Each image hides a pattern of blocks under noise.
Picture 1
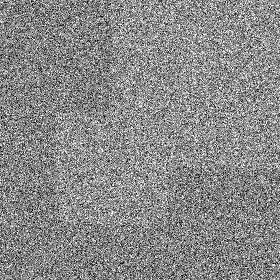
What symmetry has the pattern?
mirrored about the diagonal from the bottom left
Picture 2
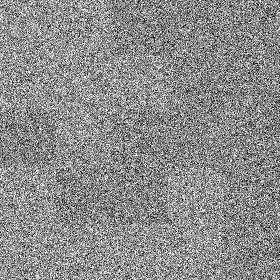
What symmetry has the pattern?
no symmetry
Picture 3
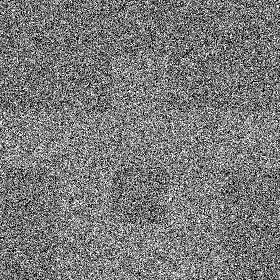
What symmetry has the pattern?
left and right mirror each other
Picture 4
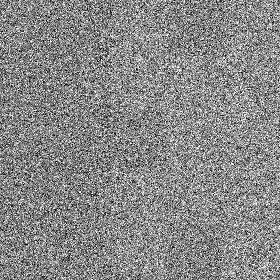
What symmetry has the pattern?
top and bottom mirror each other
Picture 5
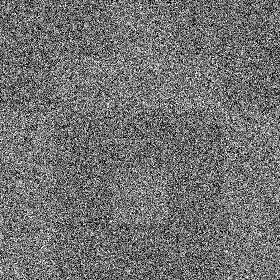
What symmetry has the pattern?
left and right mirror each other
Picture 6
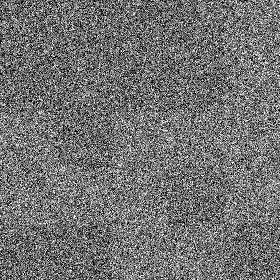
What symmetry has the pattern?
no symmetry
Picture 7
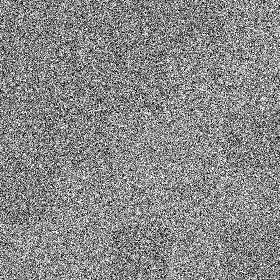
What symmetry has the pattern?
mirrored about the diagonal from the top left
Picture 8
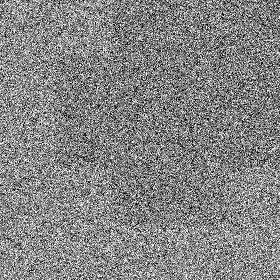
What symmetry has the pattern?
mirrored about the diagonal from the bottom left
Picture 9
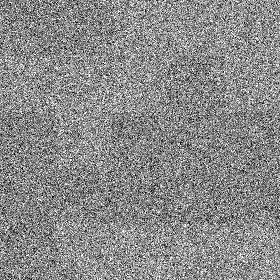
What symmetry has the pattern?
no symmetry
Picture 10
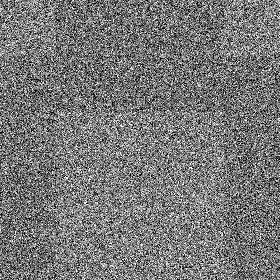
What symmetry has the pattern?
left and right mirror each other
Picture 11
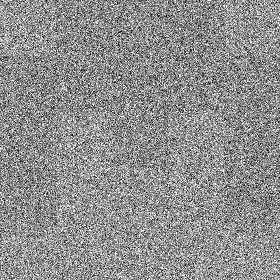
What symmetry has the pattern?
left and right mirror each other
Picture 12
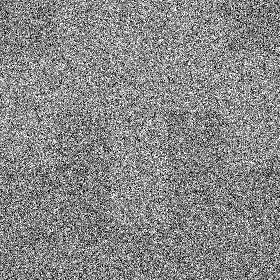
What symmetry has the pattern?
left and right mirror each other
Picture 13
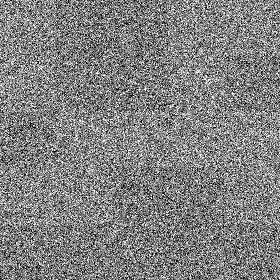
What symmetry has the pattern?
no symmetry
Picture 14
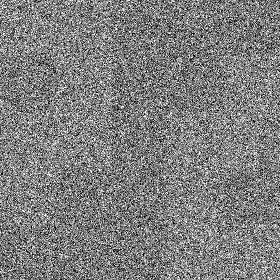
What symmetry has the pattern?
the same after a half turn
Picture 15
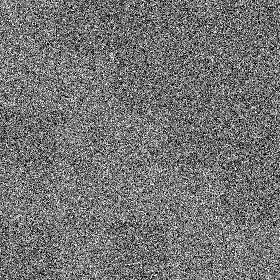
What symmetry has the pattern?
mirrored about the diagonal from the bottom left
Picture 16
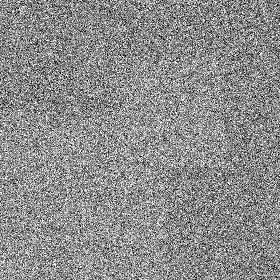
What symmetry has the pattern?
mirrored about the diagonal from the bottom left
